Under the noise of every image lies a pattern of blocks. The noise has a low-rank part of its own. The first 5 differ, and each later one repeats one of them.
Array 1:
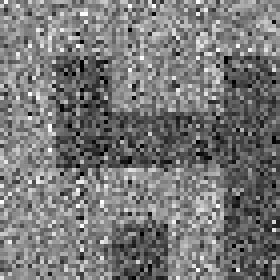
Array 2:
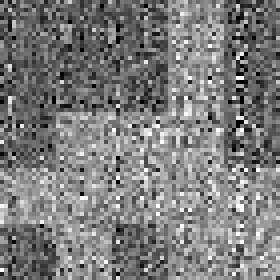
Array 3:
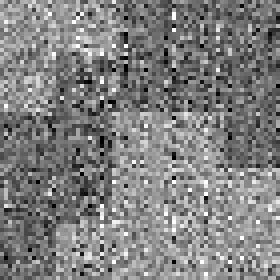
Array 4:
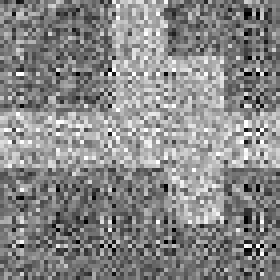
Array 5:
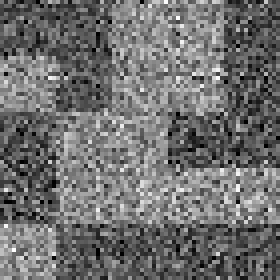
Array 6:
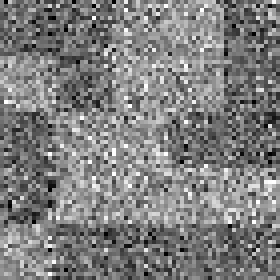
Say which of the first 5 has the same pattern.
5
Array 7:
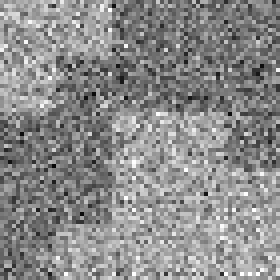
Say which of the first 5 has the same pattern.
3
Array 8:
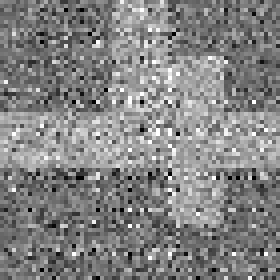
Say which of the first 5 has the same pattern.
4
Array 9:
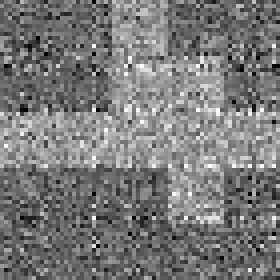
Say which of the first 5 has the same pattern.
4
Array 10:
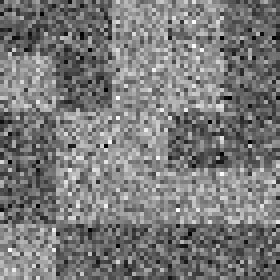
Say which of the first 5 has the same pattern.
5
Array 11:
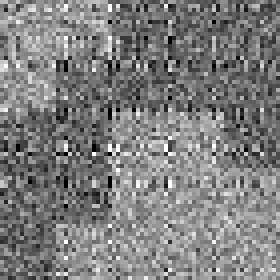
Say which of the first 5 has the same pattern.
3
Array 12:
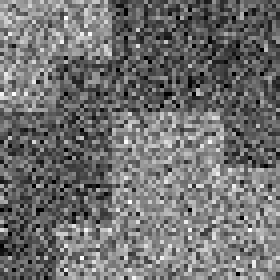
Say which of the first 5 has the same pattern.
3
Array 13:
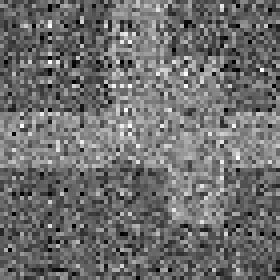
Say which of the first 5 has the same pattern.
4
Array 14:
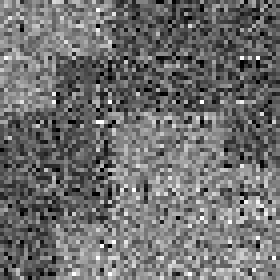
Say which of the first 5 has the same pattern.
3
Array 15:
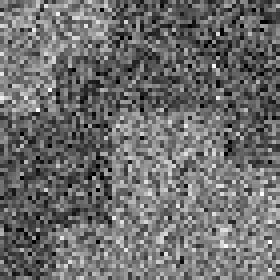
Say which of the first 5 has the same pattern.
3
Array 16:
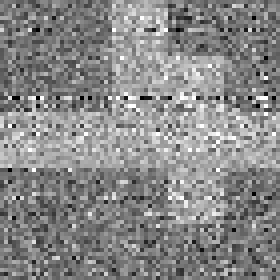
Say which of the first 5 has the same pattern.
4
